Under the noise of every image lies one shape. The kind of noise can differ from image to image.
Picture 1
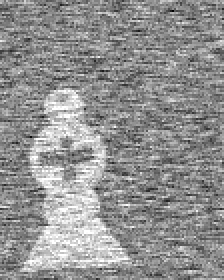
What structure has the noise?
streaked along the rows
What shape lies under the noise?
chess bishop
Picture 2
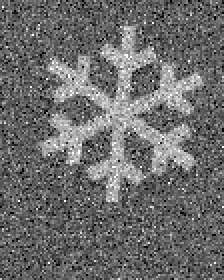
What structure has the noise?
heavy tails
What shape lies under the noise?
snowflake
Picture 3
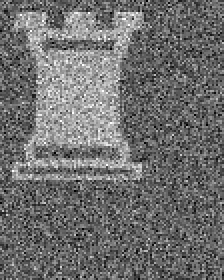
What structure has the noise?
independent entries
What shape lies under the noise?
chess rook
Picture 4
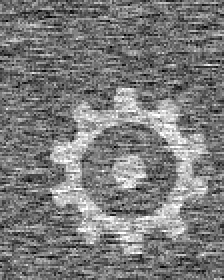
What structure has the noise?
streaked along the rows
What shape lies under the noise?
gear
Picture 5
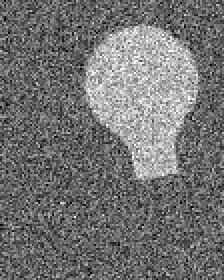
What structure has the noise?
independent entries
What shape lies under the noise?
light bulb
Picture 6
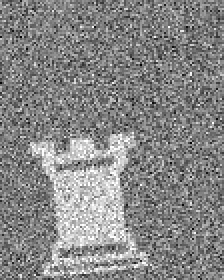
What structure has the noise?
low rank plus noise
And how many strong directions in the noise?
three or four
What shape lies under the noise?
chess rook
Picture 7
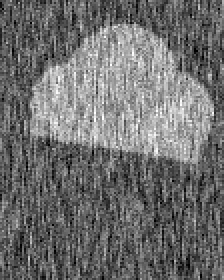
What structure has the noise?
streaked along the columns
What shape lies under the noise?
cloud
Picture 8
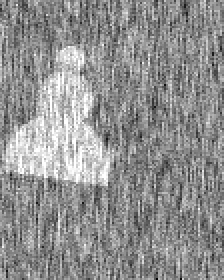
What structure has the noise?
streaked along the columns
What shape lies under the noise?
chess pawn
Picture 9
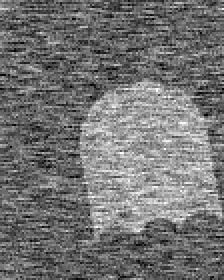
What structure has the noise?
streaked along the rows
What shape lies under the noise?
ghost
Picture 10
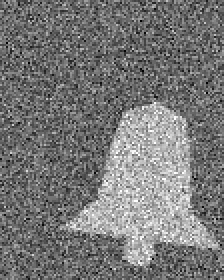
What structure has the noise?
independent entries
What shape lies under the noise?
bell
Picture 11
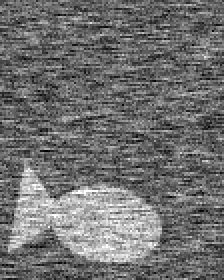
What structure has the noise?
streaked along the rows
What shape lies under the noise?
fish
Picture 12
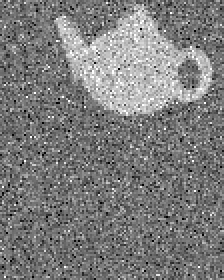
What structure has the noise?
heavy tails
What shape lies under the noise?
teapot
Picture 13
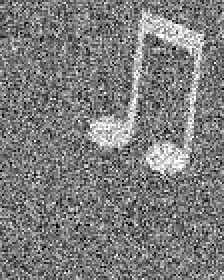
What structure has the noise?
low rank plus noise
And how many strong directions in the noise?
two
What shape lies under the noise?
pair of musical notes
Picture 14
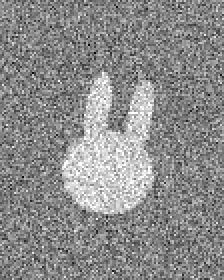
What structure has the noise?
independent entries
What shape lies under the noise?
rabbit's head
